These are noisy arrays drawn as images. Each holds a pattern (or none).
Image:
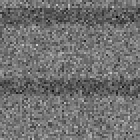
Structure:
bands of rows
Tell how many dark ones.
2
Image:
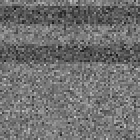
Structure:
bands of rows
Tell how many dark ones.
2
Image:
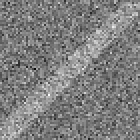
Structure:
a diagonal band
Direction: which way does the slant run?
bottom left to top right
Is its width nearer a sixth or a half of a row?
a sixth
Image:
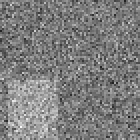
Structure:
one block
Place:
bottom left
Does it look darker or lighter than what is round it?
lighter
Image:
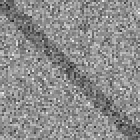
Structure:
a diagonal band
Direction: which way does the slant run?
top left to bottom right
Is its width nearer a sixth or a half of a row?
a sixth
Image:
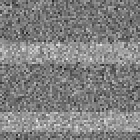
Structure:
bands of rows
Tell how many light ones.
2
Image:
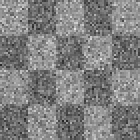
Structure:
a checkerboard
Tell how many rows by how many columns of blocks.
4 by 5
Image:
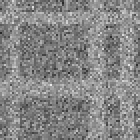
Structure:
bands of rows crossing bands of columns
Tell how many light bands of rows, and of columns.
2 and 3
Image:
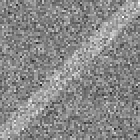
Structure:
a diagonal band
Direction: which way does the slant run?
bottom left to top right
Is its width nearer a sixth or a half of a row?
a sixth
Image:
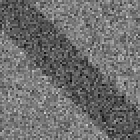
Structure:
a diagonal band
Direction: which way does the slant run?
top left to bottom right
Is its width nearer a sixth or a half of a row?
a half
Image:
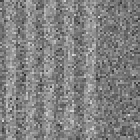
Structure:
bands of columns
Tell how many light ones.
5
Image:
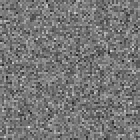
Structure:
only noise
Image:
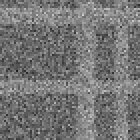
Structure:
bands of rows crossing bands of columns
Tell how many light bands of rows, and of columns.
2 and 2
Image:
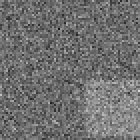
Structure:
one block
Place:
bottom right
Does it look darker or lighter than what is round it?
lighter
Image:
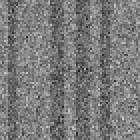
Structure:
bands of columns
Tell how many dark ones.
4
